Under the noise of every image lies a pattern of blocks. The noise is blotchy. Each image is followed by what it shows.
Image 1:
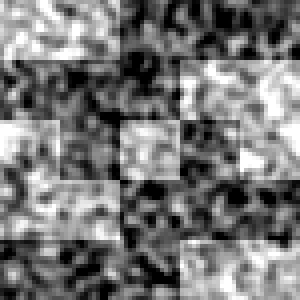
the same after a half turn
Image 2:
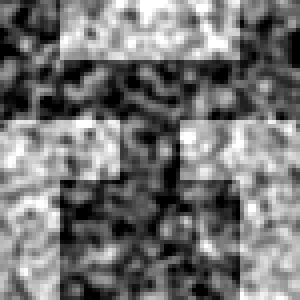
left and right mirror each other
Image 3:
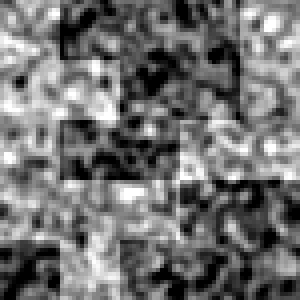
no symmetry
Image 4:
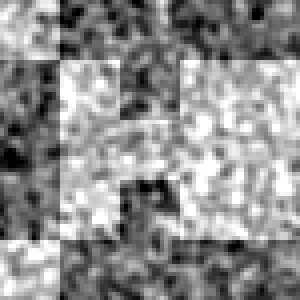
top and bottom mirror each other
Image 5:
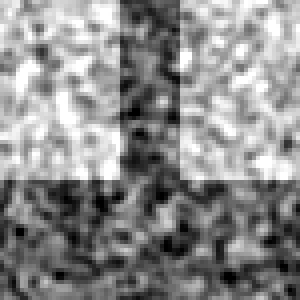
left and right mirror each other
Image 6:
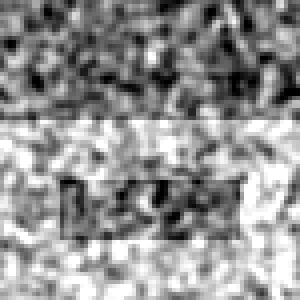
left and right mirror each other
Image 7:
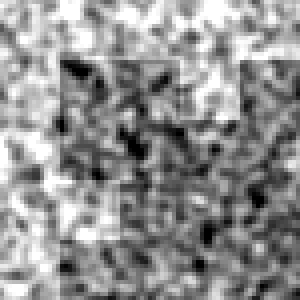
mirrored about the diagonal from the top left
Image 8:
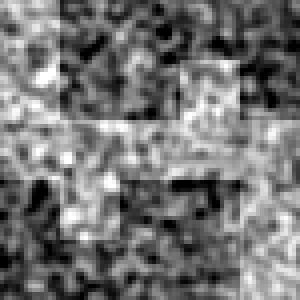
the same after a half turn
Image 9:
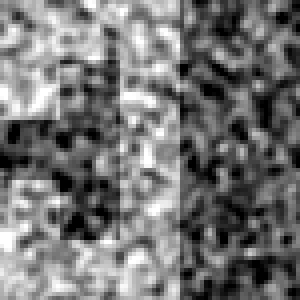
top and bottom mirror each other
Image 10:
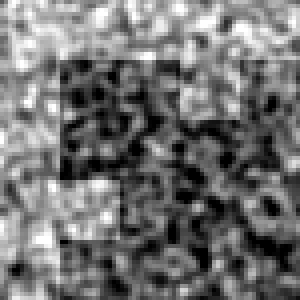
mirrored about the diagonal from the top left
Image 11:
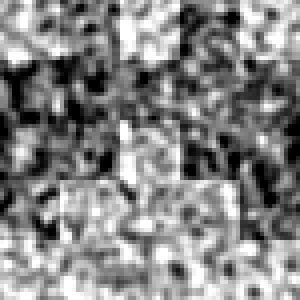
left and right mirror each other
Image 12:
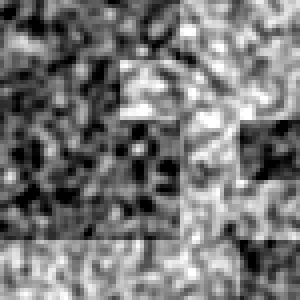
no symmetry
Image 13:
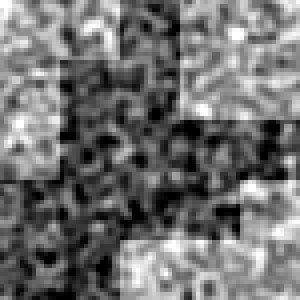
mirrored about the diagonal from the bottom left
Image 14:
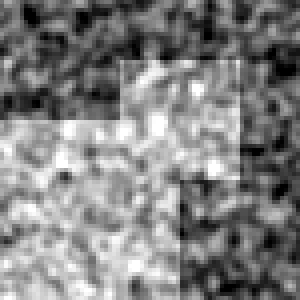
mirrored about the diagonal from the bottom left
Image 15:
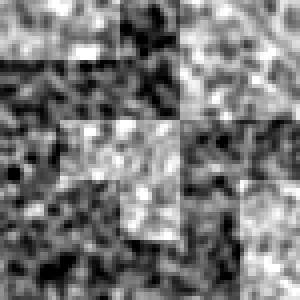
mirrored about the diagonal from the bottom left
